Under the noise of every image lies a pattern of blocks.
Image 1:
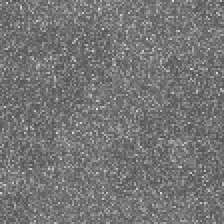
the same after a half turn
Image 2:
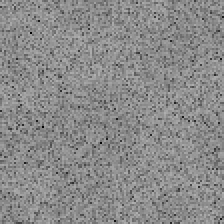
mirrored about the diagonal from the bottom left
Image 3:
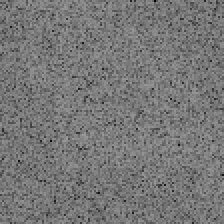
mirrored about the diagonal from the bottom left
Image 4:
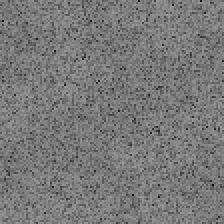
the same after a half turn
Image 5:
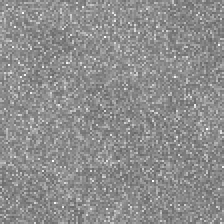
mirrored about the diagonal from the top left
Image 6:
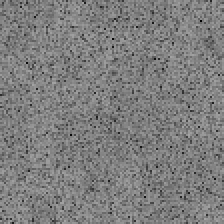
mirrored about the diagonal from the top left
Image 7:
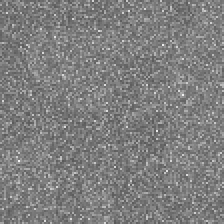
no symmetry
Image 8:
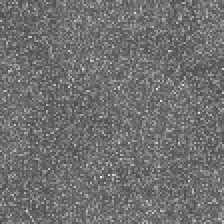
top and bottom mirror each other
